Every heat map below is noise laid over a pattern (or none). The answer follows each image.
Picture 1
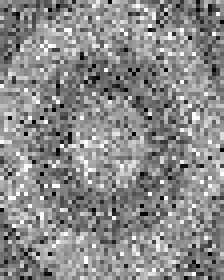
rings round one point
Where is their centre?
centre
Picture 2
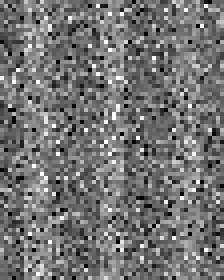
vertical stripes
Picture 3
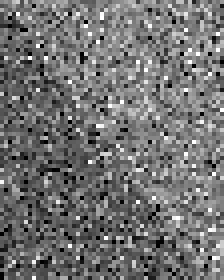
a sharp edge
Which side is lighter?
top right
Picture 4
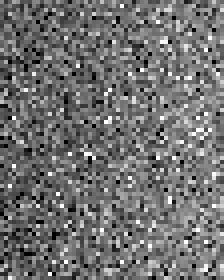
a smooth slope
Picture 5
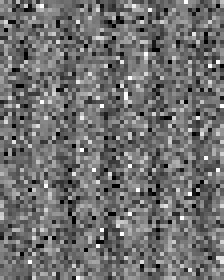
vertical stripes
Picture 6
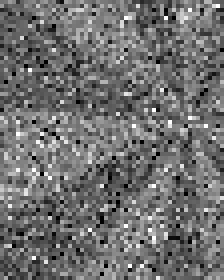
spokes from one point
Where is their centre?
middle right
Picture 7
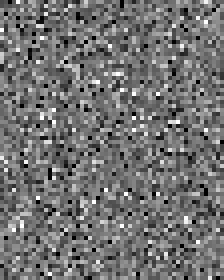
only noise
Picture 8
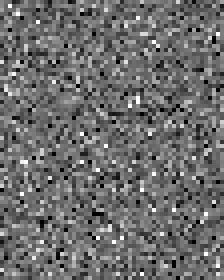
only noise
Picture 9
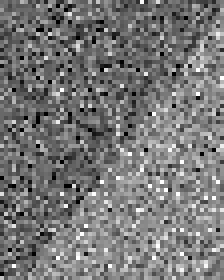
a sharp edge
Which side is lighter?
bottom right
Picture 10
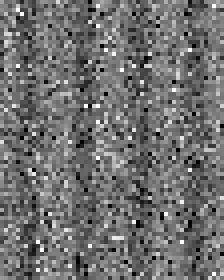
vertical stripes
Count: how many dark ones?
4
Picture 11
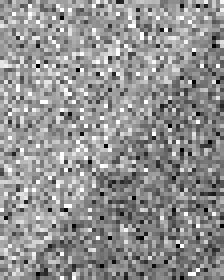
a sharp edge
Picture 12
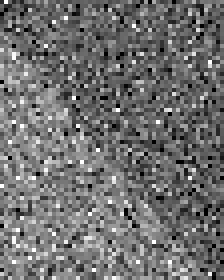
a sharp edge
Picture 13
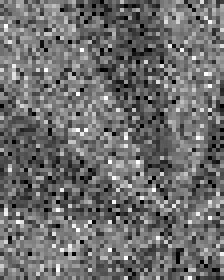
spokes from one point
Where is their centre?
bottom right
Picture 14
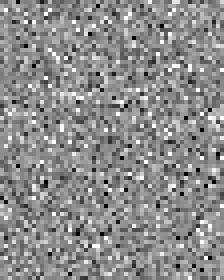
only noise
